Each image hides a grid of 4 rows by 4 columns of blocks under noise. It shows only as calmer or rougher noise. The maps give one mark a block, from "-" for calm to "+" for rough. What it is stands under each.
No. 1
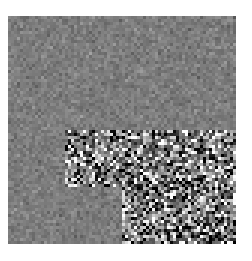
- - - -
- - - -
- + + +
- - + +
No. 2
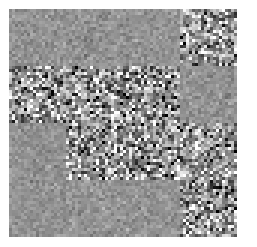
- - - +
+ + + -
- + + +
- - - +
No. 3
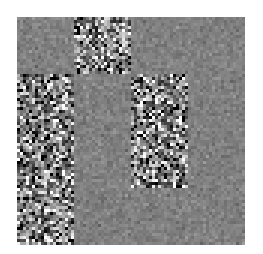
- + - -
+ - + -
+ - + -
+ - - -
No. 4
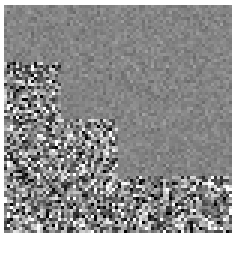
- - - -
+ - - -
+ + - -
+ + + +
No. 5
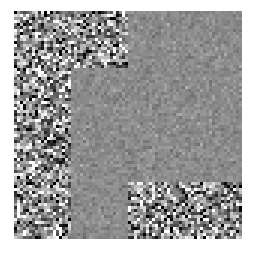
+ + - -
+ - - -
+ - - -
+ - + +
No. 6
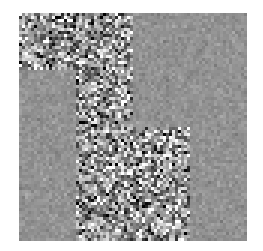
+ + - -
- + - -
- + + -
- + + -
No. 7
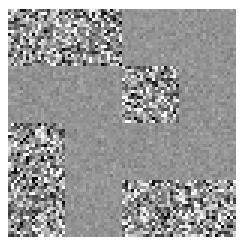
+ + - -
- - + -
+ - - -
+ - + +
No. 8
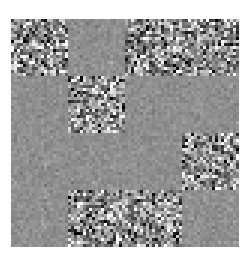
+ - + +
- + - -
- - - +
- + + -
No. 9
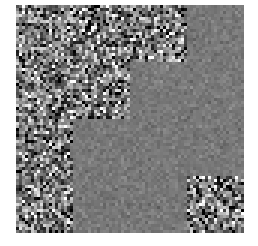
+ + + -
+ + - -
+ - - -
+ - - +
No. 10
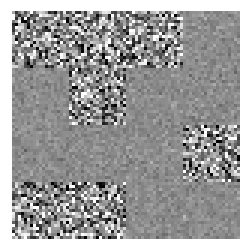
+ + + -
- + - -
- - - +
+ + - -
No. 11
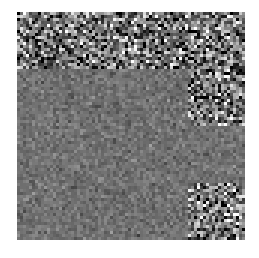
+ + + +
- - - +
- - - -
- - - +
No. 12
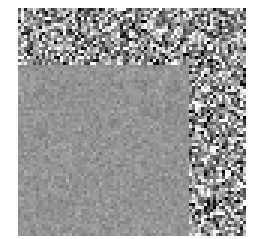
+ + + +
- - - +
- - - +
- - - +
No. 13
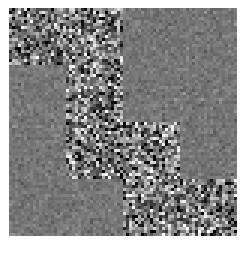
+ + - -
- + - -
- + + -
- - + +
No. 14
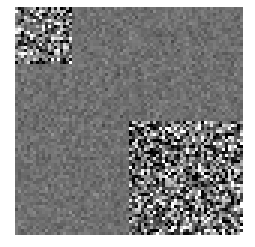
+ - - -
- - - -
- - + +
- - + +
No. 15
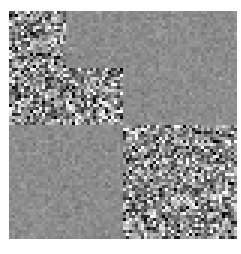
+ - - -
+ + - -
- - + +
- - + +
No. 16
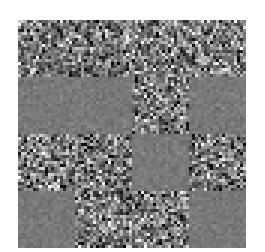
+ + + +
- - + -
+ + - +
- + + -
